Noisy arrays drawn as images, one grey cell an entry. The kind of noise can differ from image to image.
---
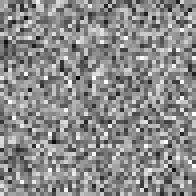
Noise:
independent entries
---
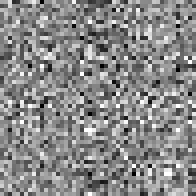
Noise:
low rank plus noise
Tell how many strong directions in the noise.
three or four
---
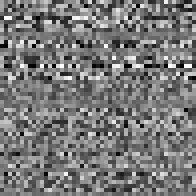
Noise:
rows of uneven size
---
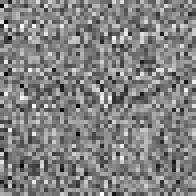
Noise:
low rank plus noise
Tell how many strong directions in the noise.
three or four
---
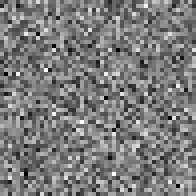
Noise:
independent entries
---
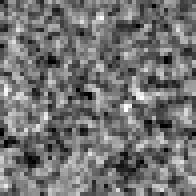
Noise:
blotchy
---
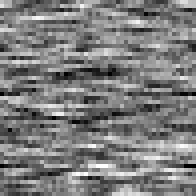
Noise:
streaked along the rows
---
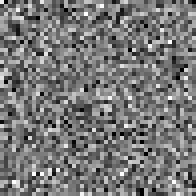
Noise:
independent entries
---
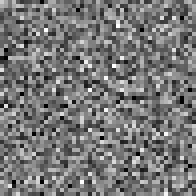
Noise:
independent entries
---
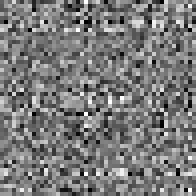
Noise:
low rank plus noise
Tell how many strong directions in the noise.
three or four
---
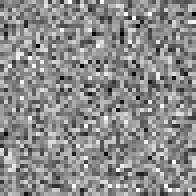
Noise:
independent entries
